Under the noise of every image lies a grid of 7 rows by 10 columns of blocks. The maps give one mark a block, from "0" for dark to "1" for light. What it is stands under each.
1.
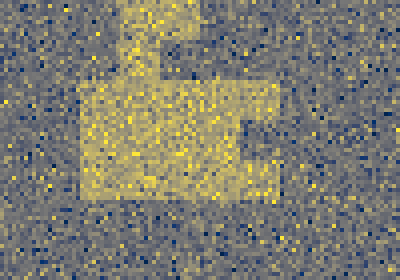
0001100000
0001000000
0011111000
0011110000
0011111000
0000000000
0000000000
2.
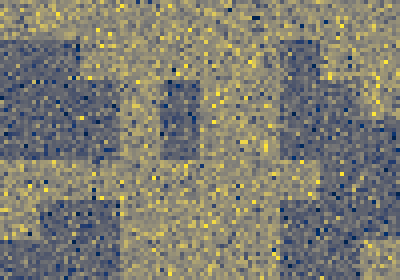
1111111111
0011111011
0001011001
0001011000
1111111100
1001111000
0001111001
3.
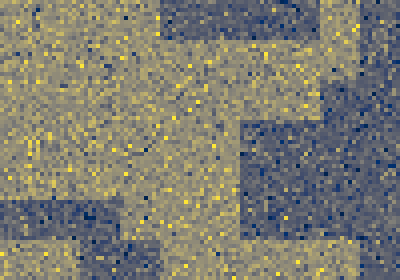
1111000010
1111111110
1111111100
1111110000
1111110000
0001110000
1100111110
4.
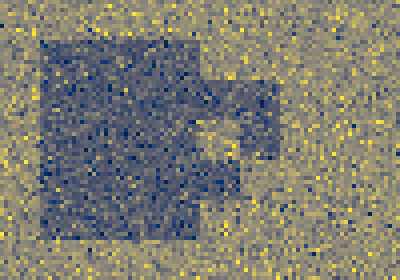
1111111111
1000011111
1000000111
1000010111
1000001111
1000011111
1111111111
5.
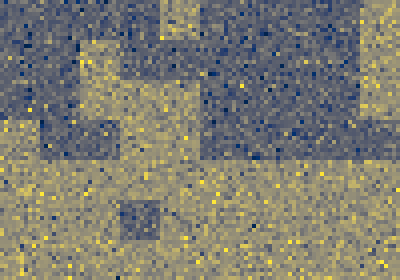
0000100001
0010000001
0011100001
1001100000
1111111111
1110111111
1111111111
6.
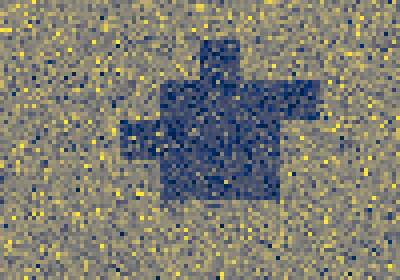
1111111111
1111101111
1111000011
1110000111
1111000111
1111111111
1111111111
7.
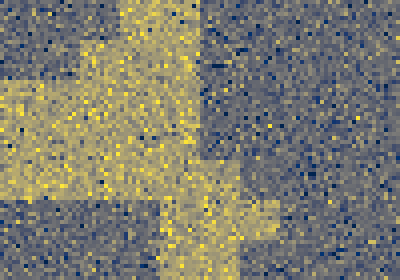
0001100000
0011100000
1111100000
1111100000
1111110000
0000111000
0000110000
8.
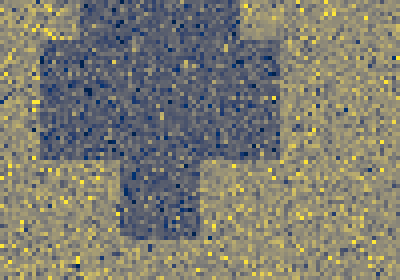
1100001111
1000000111
1000000111
1000000111
1110011111
1110011111
1111111111
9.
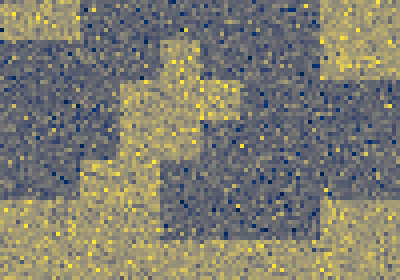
1100000011
0000100011
0001110000
0001100000
0011000000
1111000011
1111111111
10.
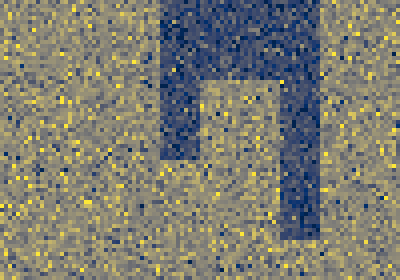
1111000011
1111000011
1111011011
1111011011
1111111011
1111111011
1111111111
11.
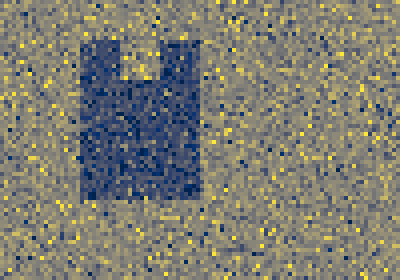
1111111111
1101011111
1100011111
1100011111
1100011111
1111111111
1111111111
